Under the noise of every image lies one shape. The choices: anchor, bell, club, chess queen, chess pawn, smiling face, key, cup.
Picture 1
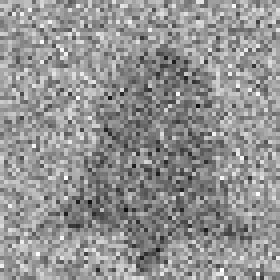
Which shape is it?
bell
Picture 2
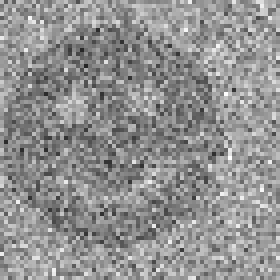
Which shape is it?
smiling face
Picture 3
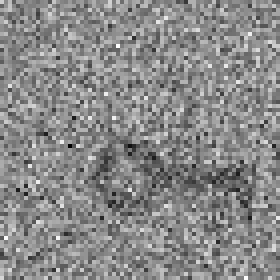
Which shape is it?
key
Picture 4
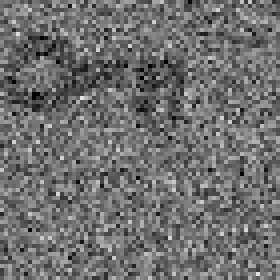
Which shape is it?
key
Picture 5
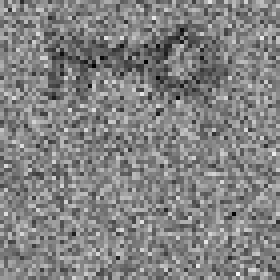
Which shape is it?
key
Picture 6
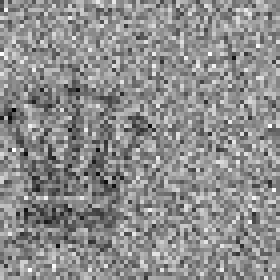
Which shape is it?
chess queen
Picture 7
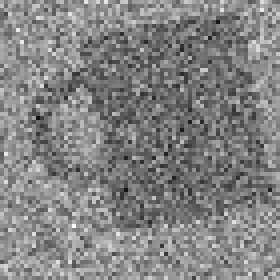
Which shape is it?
cup
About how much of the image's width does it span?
nearly all
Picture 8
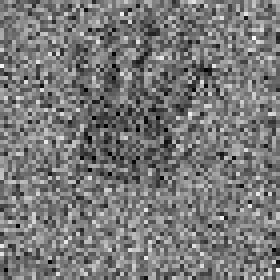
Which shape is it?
chess queen
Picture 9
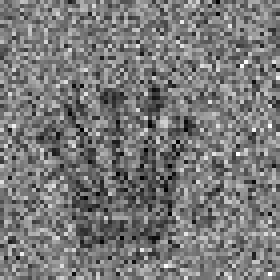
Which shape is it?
chess queen
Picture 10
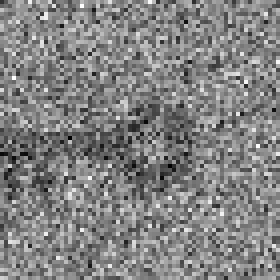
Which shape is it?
key
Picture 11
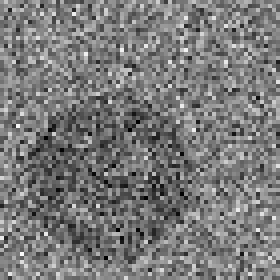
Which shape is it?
smiling face
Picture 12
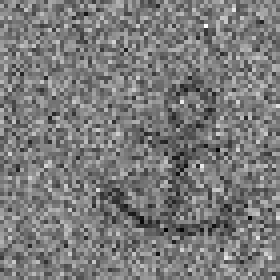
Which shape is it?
anchor
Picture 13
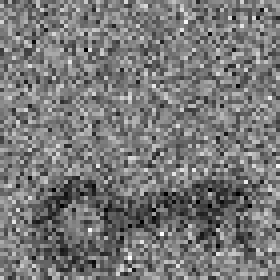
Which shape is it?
key
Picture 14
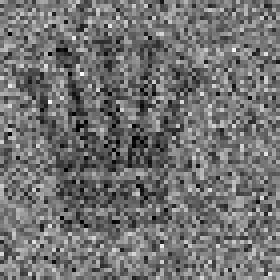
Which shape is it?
chess queen
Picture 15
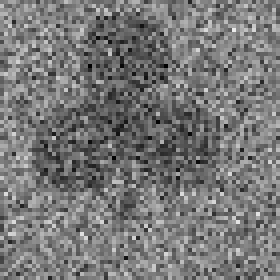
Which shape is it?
club
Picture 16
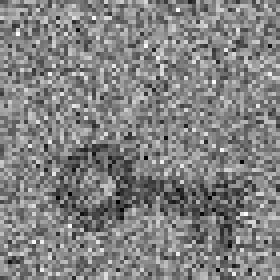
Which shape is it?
key
